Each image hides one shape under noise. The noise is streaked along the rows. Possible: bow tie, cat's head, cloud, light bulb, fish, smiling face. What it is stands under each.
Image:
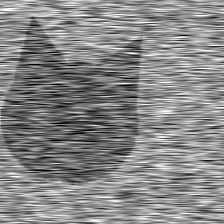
cat's head
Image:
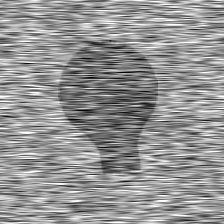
light bulb
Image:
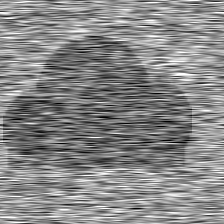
cloud
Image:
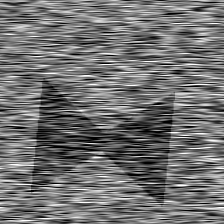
bow tie
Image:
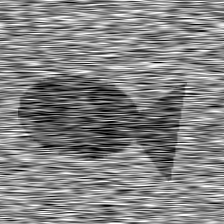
fish
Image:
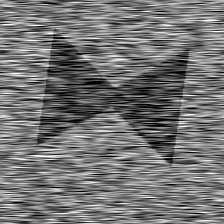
bow tie
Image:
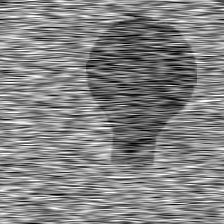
light bulb
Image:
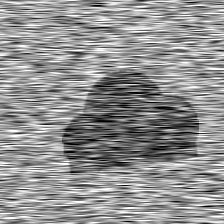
cloud
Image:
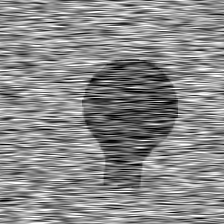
light bulb
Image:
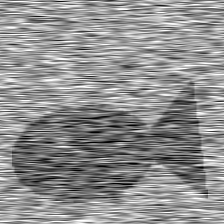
fish
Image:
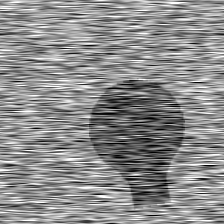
light bulb
